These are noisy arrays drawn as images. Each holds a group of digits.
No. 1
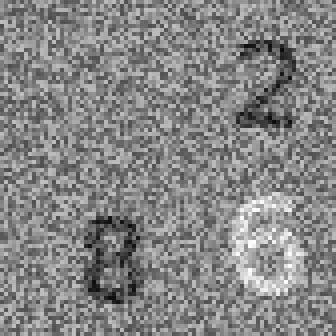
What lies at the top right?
2
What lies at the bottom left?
8
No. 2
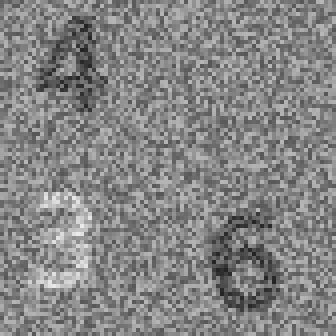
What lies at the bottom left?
3
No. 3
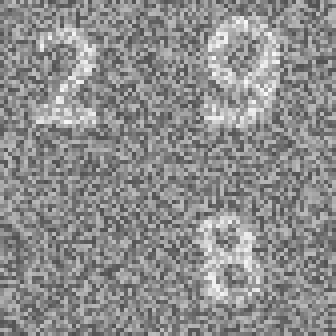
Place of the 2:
top left
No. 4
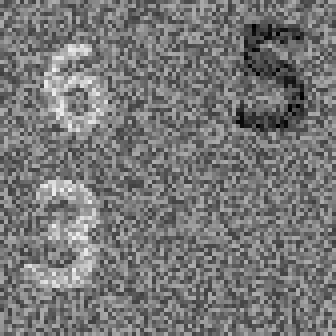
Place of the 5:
top right
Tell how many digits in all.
3
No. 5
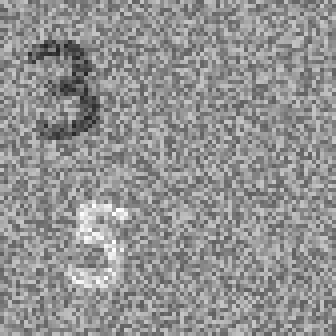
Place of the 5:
bottom left
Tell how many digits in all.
2
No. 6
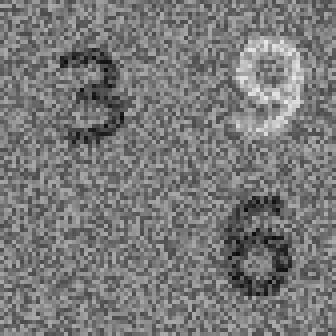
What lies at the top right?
9
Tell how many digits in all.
3
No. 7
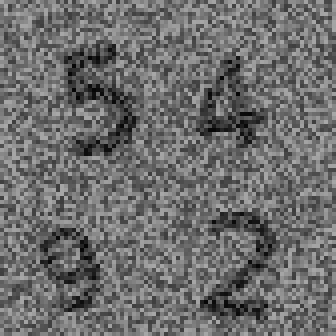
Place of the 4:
top right
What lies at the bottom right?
2
